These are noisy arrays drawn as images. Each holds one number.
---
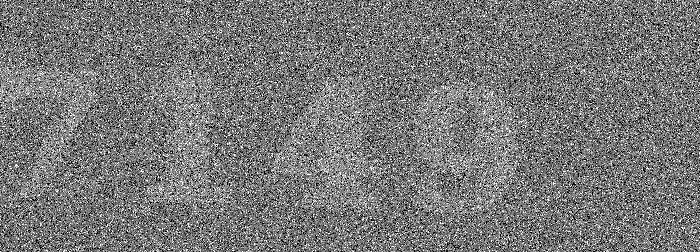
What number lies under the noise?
7149
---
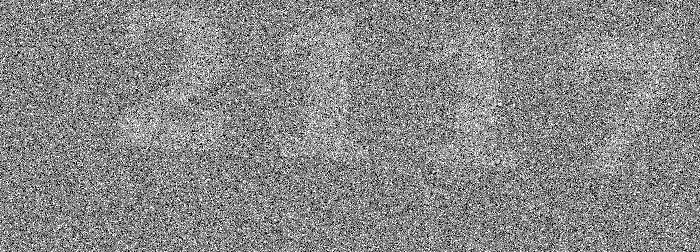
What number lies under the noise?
2117
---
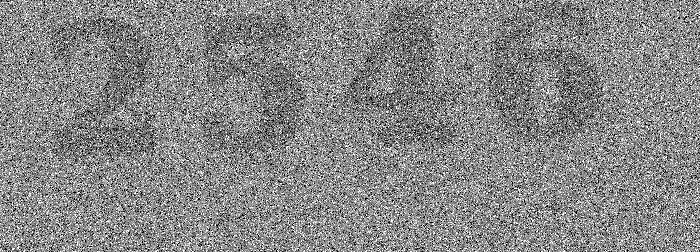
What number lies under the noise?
2546
